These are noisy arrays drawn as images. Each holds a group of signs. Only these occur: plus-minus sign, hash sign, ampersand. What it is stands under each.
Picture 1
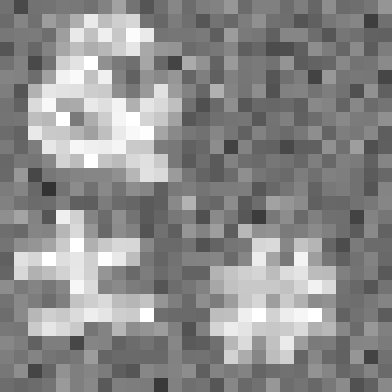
top left: ampersand; bottom left: plus-minus sign; bottom right: hash sign
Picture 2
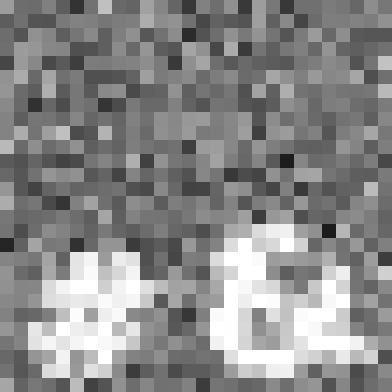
bottom left: hash sign; bottom right: ampersand
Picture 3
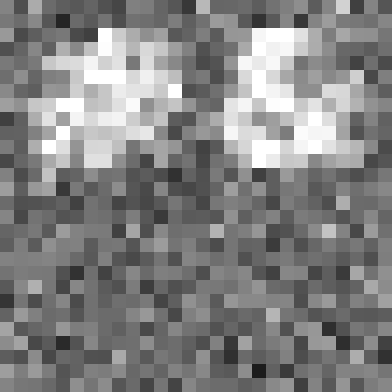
top left: hash sign; top right: ampersand
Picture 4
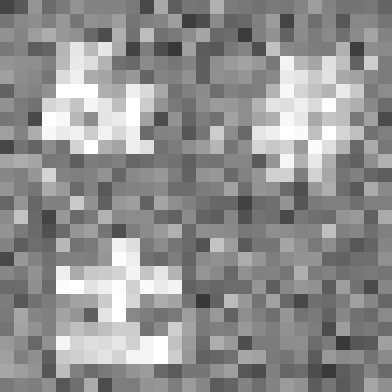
top left: ampersand; top right: hash sign; bottom left: plus-minus sign
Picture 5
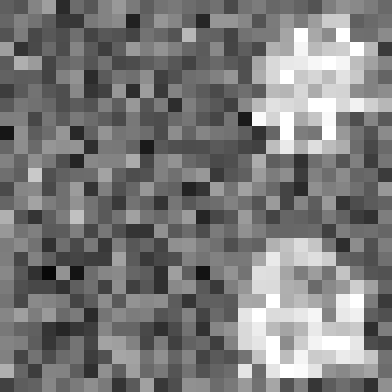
top right: hash sign; bottom right: ampersand
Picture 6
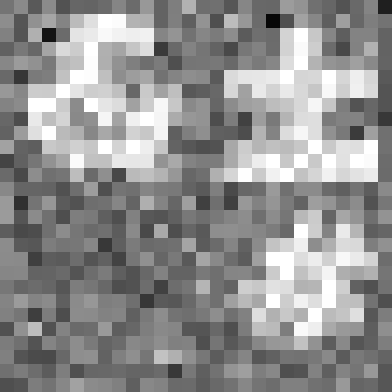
top left: ampersand; top right: plus-minus sign; bottom right: hash sign
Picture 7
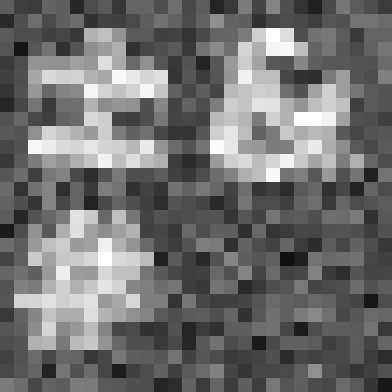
top left: plus-minus sign; top right: ampersand; bottom left: hash sign
